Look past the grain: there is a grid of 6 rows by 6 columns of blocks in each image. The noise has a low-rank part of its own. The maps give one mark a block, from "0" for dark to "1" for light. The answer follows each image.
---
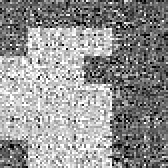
0 0 0 0 0 0
0 1 1 1 0 0
1 1 1 0 0 0
1 1 1 1 0 0
1 1 1 1 0 0
0 1 1 1 0 0
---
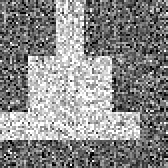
0 0 1 0 0 0
0 0 1 0 0 0
0 1 1 1 0 0
0 1 1 1 0 0
1 1 1 1 1 0
0 0 0 0 0 0
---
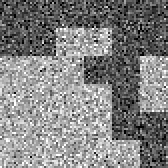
0 0 0 0 0 0
0 0 1 1 0 0
1 1 1 0 0 1
1 1 1 1 0 1
1 1 1 1 0 0
1 1 1 1 1 0
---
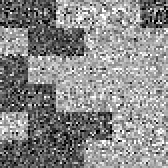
0 0 1 1 1 0
1 0 0 1 1 1
0 1 1 1 1 1
0 0 1 1 1 1
1 0 0 0 1 1
0 0 0 1 1 1
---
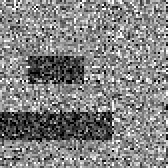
1 1 1 1 1 1
1 1 1 1 1 1
1 0 0 1 1 1
1 1 1 1 1 1
0 0 0 0 1 1
1 1 1 1 1 1
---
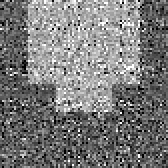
0 1 1 1 1 0
0 1 1 1 1 0
0 1 1 1 1 0
0 0 1 1 0 0
0 0 0 0 0 0
0 0 0 0 0 0
